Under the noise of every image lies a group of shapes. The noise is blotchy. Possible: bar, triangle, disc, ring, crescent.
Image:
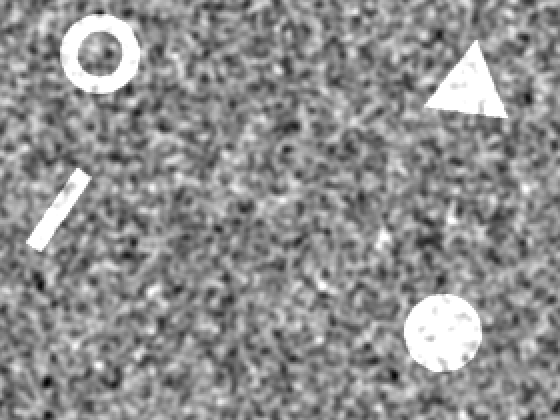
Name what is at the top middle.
nothing
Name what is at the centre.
nothing
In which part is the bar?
middle left
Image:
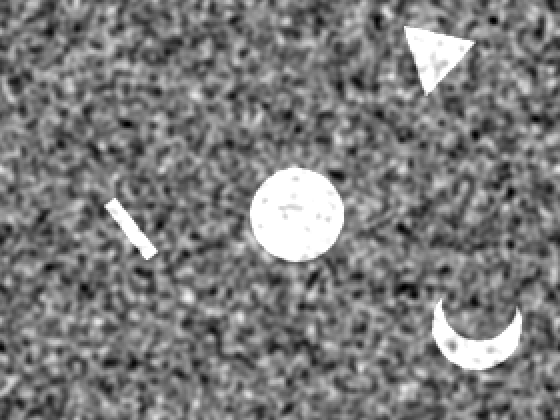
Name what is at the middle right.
nothing
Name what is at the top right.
triangle
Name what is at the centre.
disc
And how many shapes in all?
4
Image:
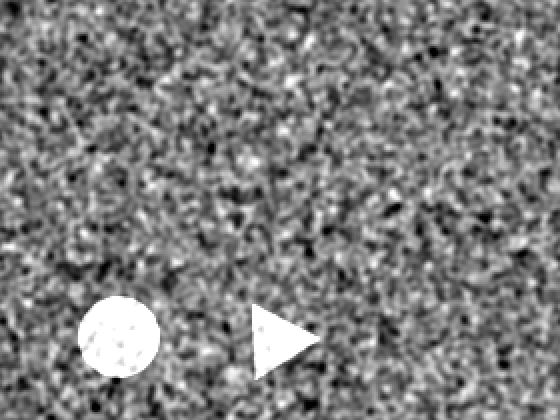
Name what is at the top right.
nothing
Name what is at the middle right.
nothing
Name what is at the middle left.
nothing
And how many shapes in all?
2
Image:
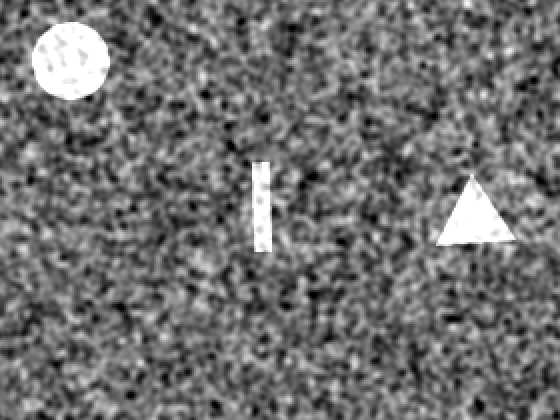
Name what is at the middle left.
nothing
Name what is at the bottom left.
nothing
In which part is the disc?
top left
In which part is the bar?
centre
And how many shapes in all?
3
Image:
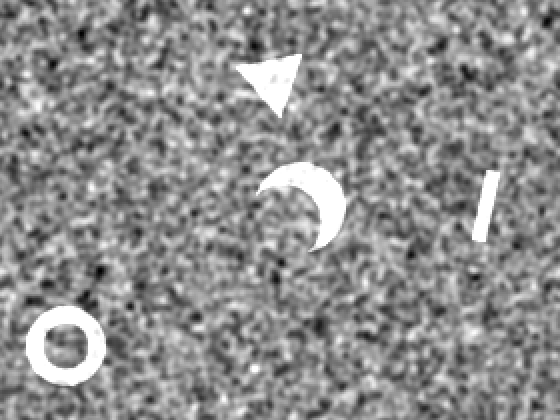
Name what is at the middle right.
bar
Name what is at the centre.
crescent
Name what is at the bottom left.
ring
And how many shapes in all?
4
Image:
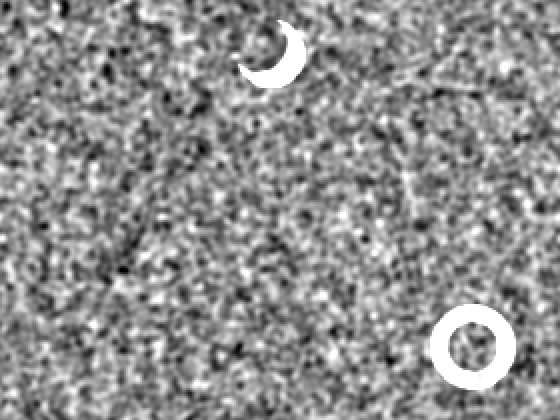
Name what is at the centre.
nothing
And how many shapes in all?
2
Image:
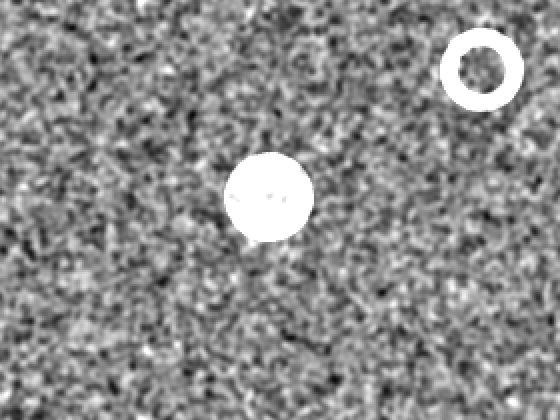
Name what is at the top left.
nothing
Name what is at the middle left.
nothing
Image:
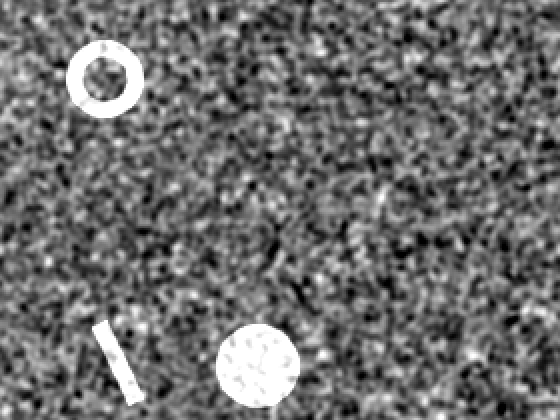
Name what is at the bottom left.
bar
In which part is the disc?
bottom middle
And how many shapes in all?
3
